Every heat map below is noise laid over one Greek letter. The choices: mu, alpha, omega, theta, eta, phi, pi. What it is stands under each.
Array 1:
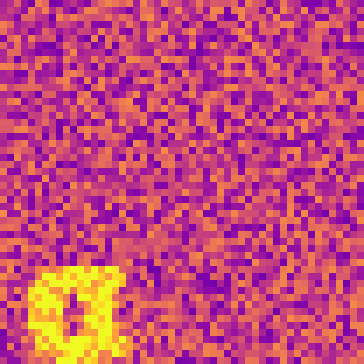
alpha
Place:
bottom left
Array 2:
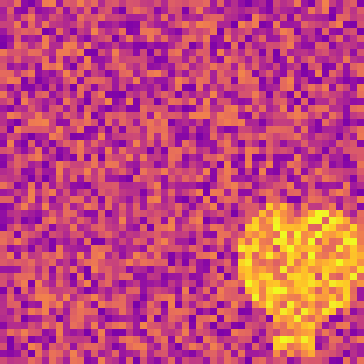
phi
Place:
bottom right
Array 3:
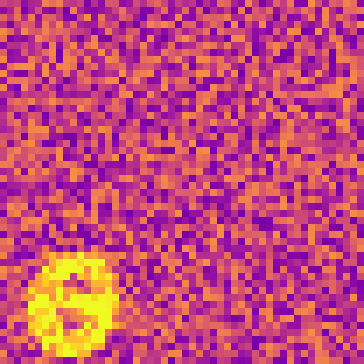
theta
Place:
bottom left
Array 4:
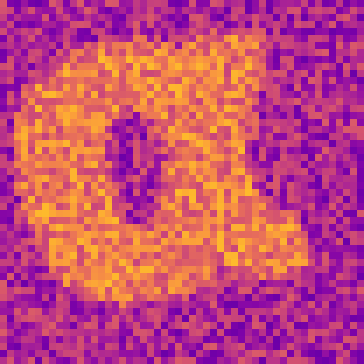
alpha
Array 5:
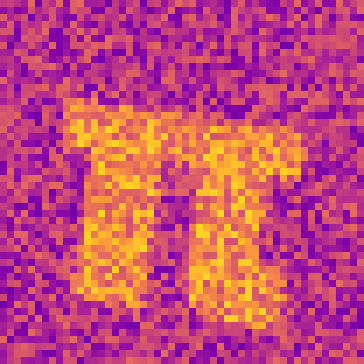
pi
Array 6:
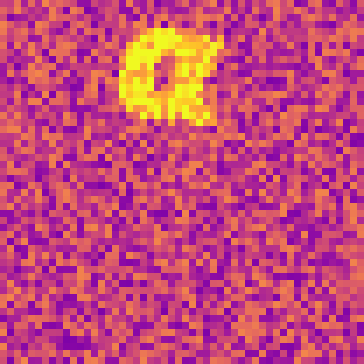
alpha
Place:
top middle
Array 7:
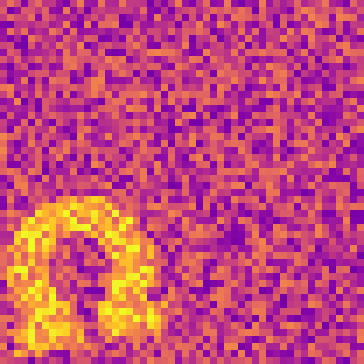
omega
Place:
bottom left
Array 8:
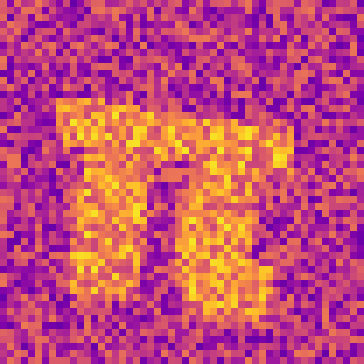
pi
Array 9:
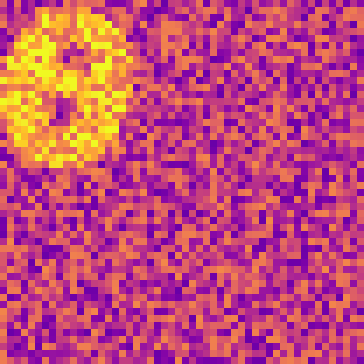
theta
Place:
top left
